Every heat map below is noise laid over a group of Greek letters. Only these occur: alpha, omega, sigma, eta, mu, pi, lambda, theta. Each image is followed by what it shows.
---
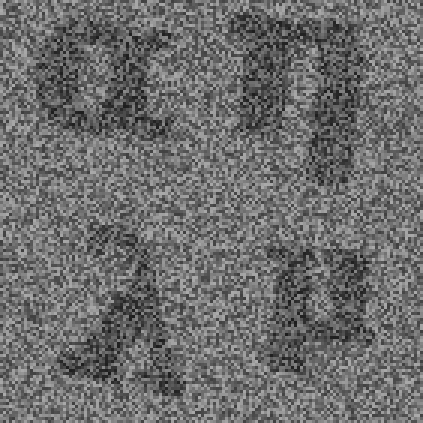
top left: alpha; top right: eta; bottom left: lambda; bottom right: mu
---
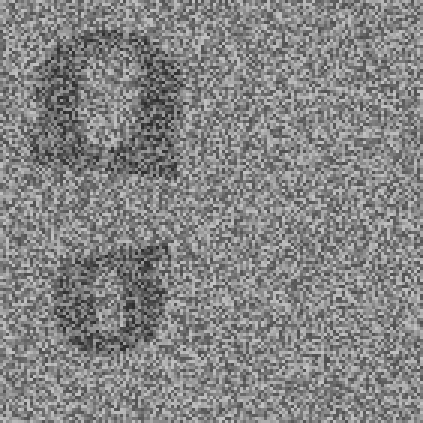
top left: omega; bottom left: sigma
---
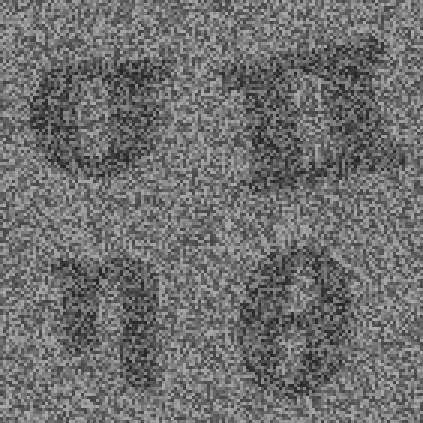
top left: sigma; top right: pi; bottom left: eta; bottom right: theta
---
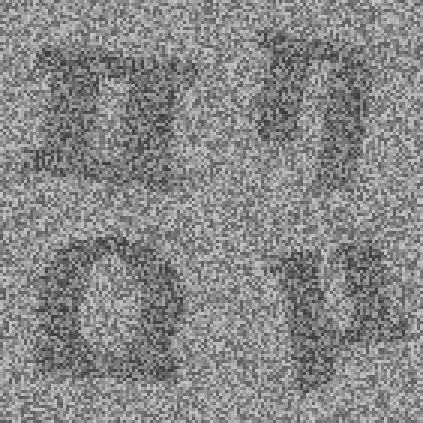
top left: pi; top right: eta; bottom left: omega; bottom right: mu
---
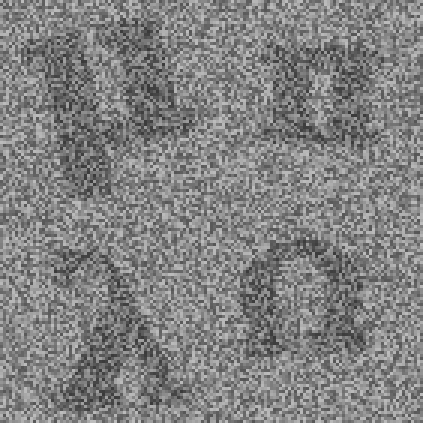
top left: mu; top right: pi; bottom left: lambda; bottom right: omega
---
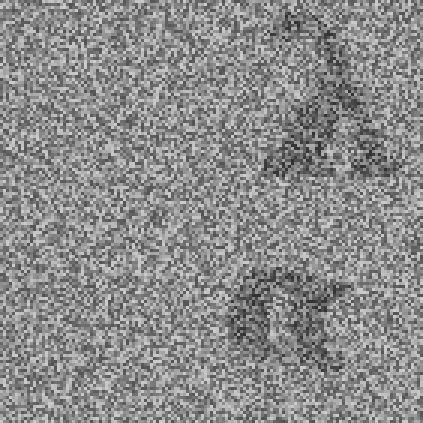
top right: lambda; bottom right: alpha
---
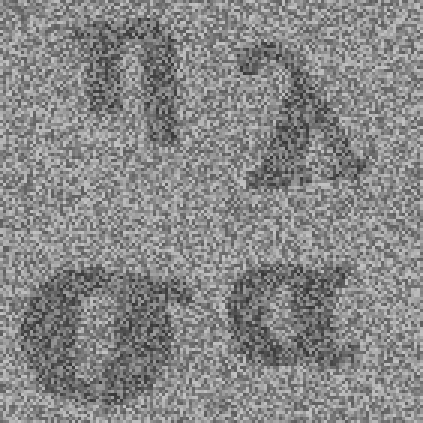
top left: eta; top right: lambda; bottom left: sigma; bottom right: alpha
